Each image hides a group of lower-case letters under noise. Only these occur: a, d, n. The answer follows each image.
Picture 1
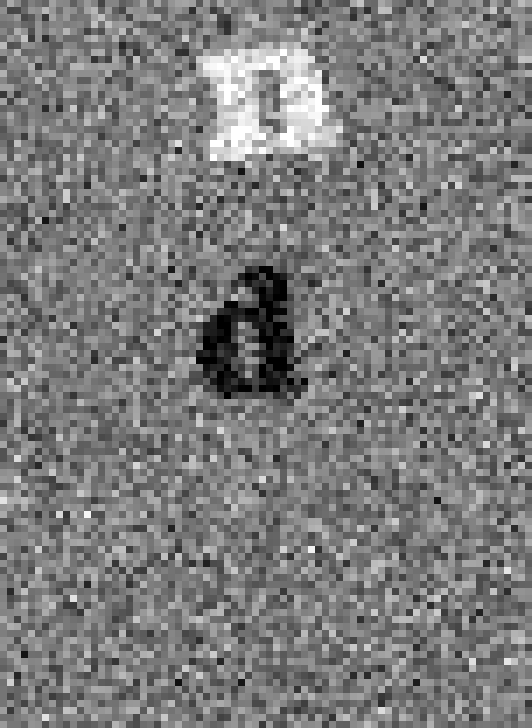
top middle: light n; centre: dark d
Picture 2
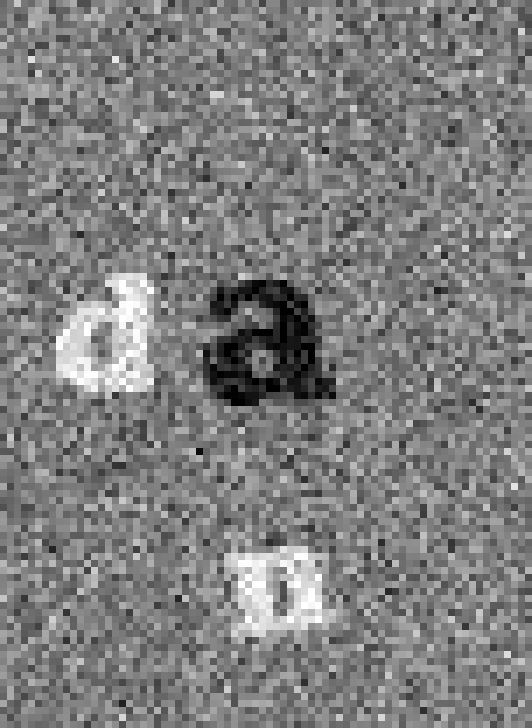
middle left: light d; centre: dark a; bottom middle: light n
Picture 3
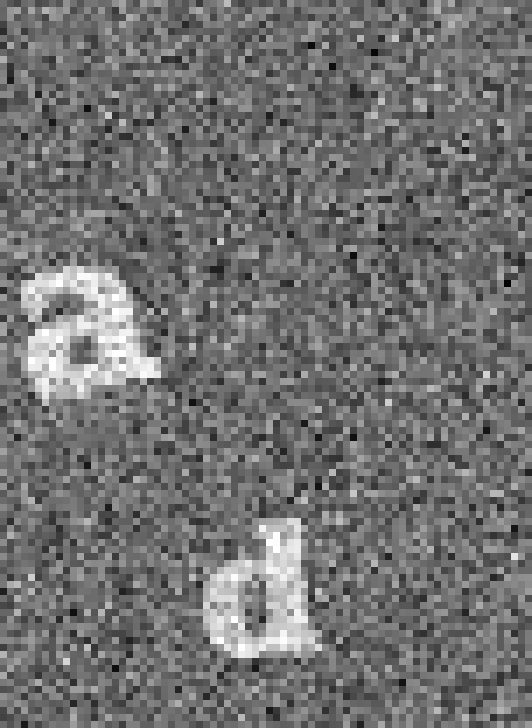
middle left: light a; bottom middle: light d
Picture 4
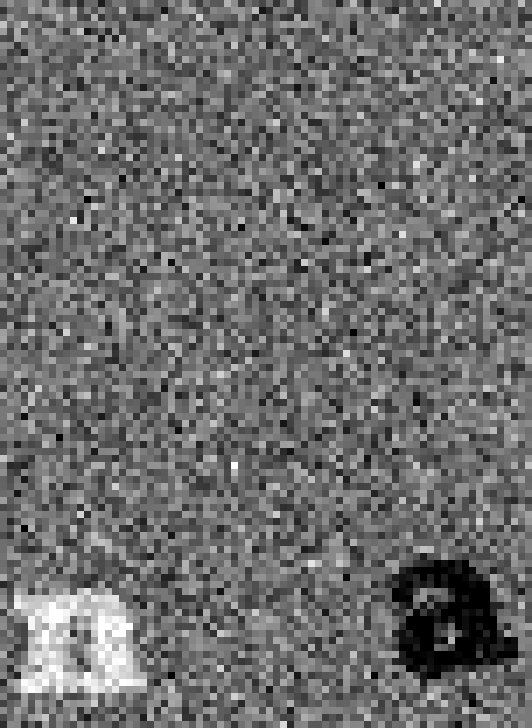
bottom left: light n; bottom right: dark a
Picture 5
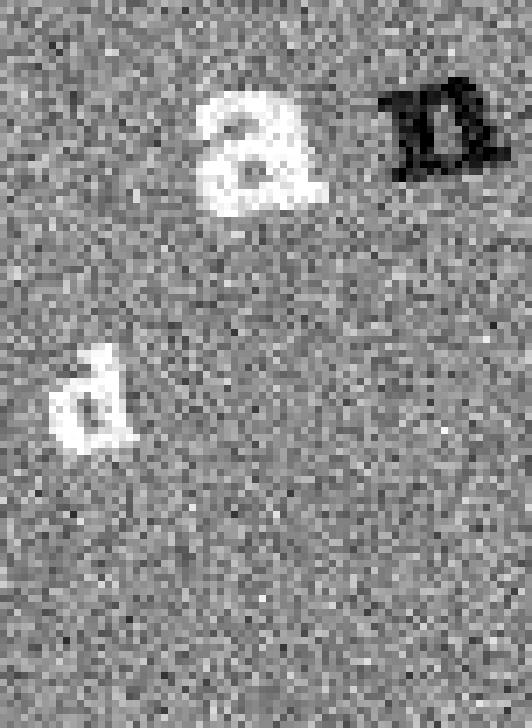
top middle: light a; top right: dark n; middle left: light d
